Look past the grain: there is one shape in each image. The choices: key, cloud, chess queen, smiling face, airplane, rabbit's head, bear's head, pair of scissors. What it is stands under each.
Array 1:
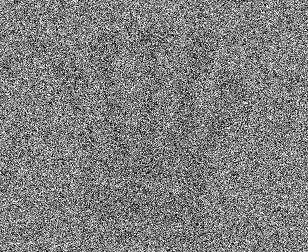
chess queen
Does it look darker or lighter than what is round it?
darker
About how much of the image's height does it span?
nearly all
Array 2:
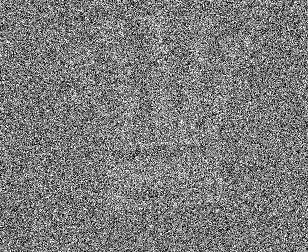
chess queen
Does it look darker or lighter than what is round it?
lighter
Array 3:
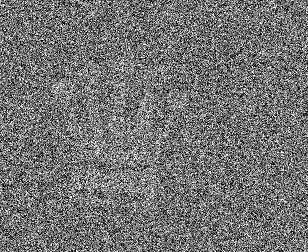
chess queen
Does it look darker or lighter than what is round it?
lighter
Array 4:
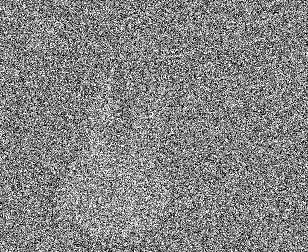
rabbit's head
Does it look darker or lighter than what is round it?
lighter
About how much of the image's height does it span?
two thirds
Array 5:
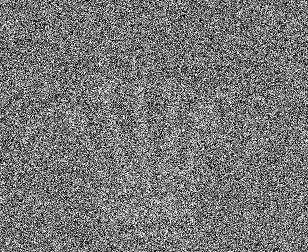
chess queen
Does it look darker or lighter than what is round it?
lighter
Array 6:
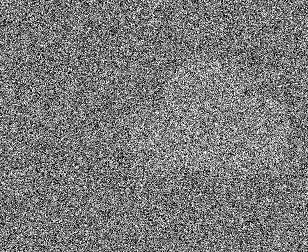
cloud
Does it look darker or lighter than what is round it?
lighter
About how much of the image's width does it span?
half
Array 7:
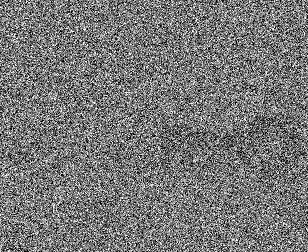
key
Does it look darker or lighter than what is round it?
darker
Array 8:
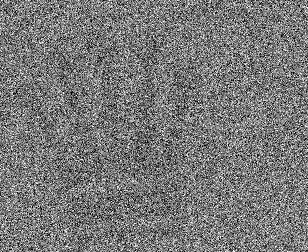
chess queen
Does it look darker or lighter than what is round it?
darker
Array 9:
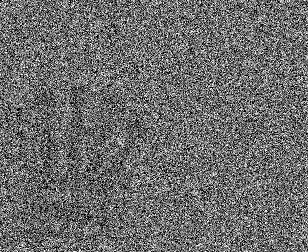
chess queen
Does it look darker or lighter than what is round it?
darker
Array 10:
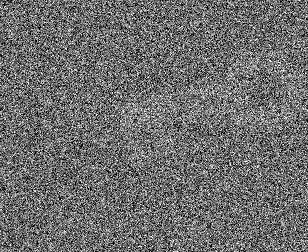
key
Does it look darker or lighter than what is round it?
lighter
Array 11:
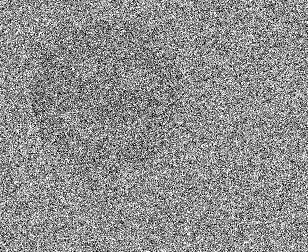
smiling face
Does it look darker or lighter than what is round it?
darker
